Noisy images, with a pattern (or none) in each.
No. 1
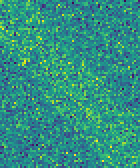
a diagonal band
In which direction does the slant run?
top left to bottom right
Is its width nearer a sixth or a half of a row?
a half
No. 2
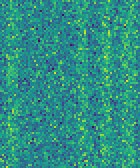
bands of columns
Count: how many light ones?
4
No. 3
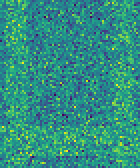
bands of rows crossing bands of columns
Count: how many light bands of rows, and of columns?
1 and 2
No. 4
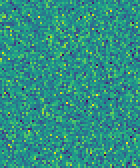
only noise
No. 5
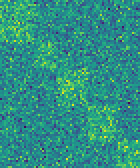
blocks along the diagonal
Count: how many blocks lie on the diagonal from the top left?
5
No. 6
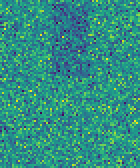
one block
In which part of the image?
top middle
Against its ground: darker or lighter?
darker
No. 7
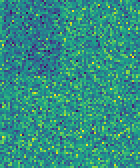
one block
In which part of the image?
top left
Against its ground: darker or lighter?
darker
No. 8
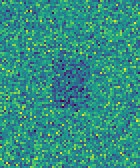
one block
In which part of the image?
centre
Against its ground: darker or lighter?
darker
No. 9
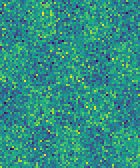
a checkerboard
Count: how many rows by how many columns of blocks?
4 by 5
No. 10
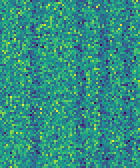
bands of columns
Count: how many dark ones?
4
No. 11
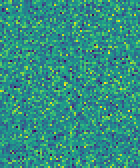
only noise
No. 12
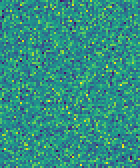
only noise
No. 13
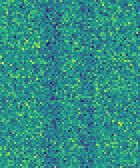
bands of columns
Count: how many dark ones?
2
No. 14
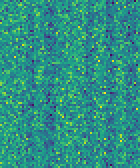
bands of columns
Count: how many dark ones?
5
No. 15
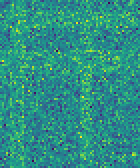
bands of rows crossing bands of columns
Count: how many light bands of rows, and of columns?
2 and 2
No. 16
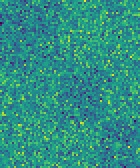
blocks along the diagonal
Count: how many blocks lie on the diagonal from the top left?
3
